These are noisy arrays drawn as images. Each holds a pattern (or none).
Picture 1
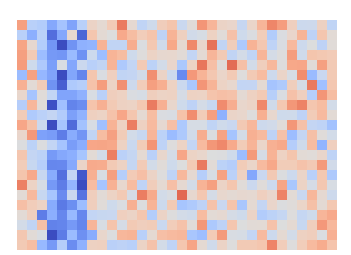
one vertical stripe
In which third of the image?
left
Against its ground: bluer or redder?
bluer
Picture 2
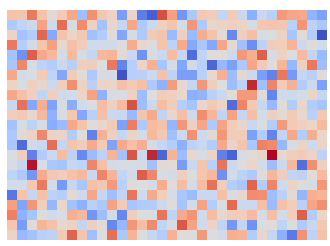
only noise
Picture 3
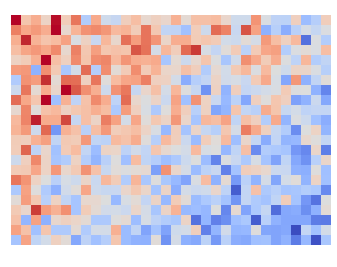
a smooth slope
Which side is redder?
top left
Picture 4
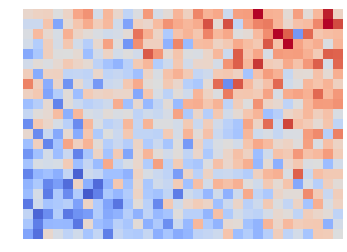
a smooth slope
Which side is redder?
top right
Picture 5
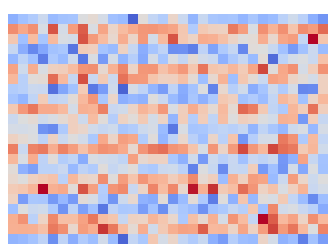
horizontal stripes
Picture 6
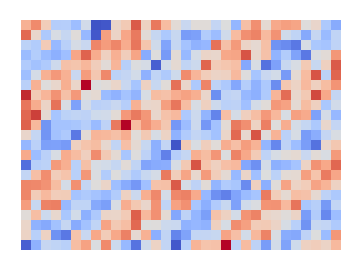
diagonal stripes
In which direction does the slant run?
bottom left to top right
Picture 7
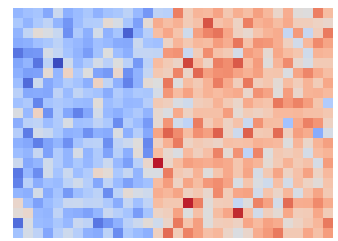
a sharp edge
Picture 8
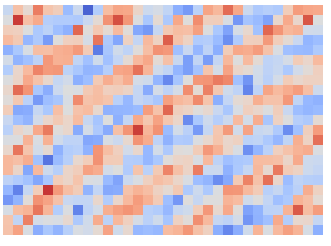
diagonal stripes
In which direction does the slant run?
bottom left to top right
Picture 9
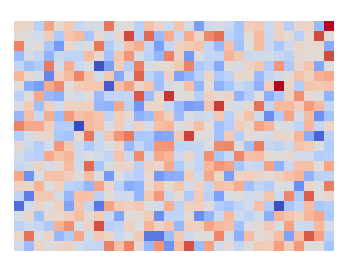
only noise
